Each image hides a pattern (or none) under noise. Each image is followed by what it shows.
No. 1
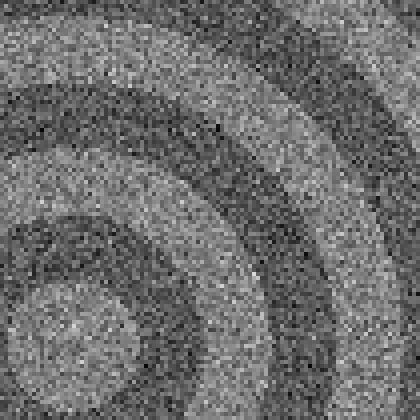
rings round one point
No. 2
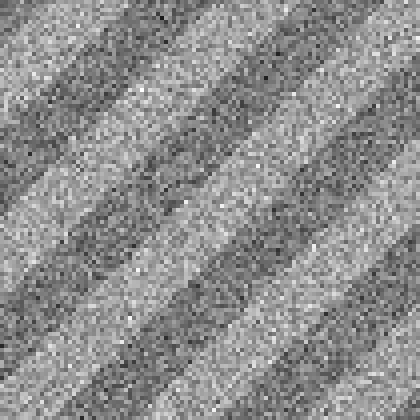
diagonal stripes
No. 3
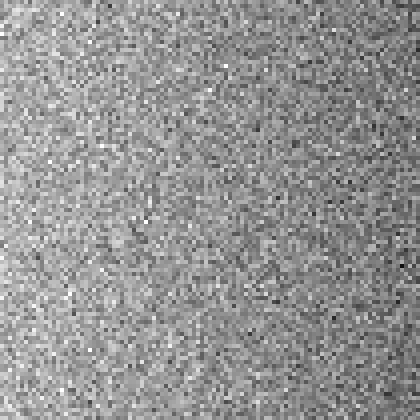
a smooth slope
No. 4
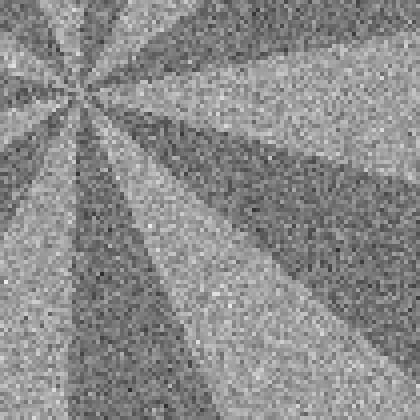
spokes from one point
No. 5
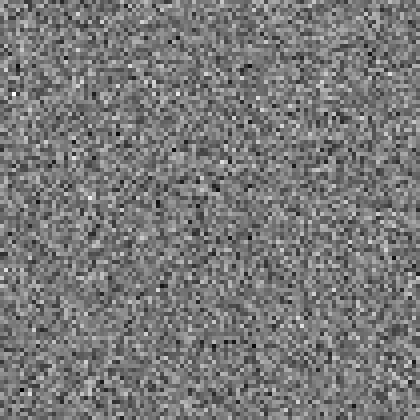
only noise
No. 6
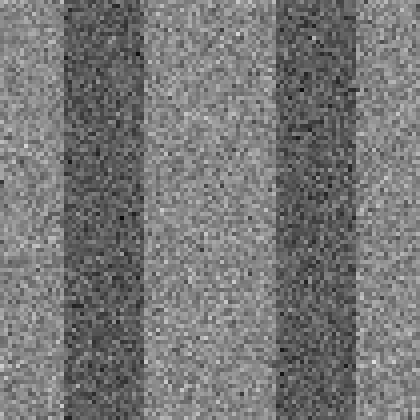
vertical stripes
